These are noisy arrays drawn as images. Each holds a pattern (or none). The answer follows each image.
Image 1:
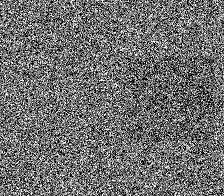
one block
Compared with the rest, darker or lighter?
darker
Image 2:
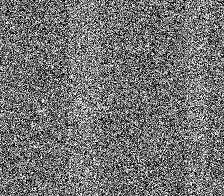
bands of columns
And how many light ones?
2
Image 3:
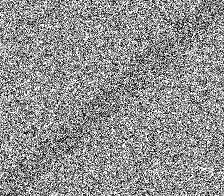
a diagonal band
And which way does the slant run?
bottom left to top right
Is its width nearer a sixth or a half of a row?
a sixth
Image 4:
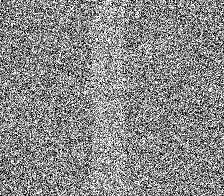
one band of columns
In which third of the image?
middle
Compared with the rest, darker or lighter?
lighter
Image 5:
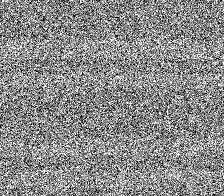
bands of rows
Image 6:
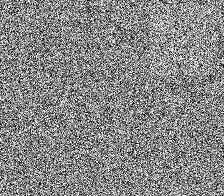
one block
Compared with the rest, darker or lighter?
lighter
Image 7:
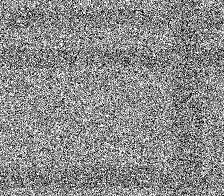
bands of rows crossing bands of columns
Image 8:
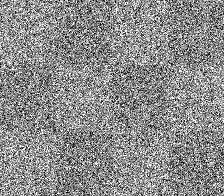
a checkerboard
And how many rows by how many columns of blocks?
3 by 4
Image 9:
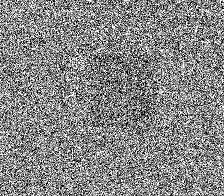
one block
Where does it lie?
centre
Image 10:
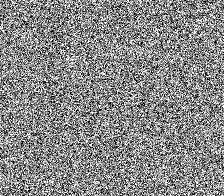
only noise
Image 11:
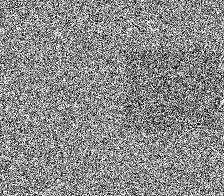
one block
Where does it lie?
middle right
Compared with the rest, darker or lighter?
darker
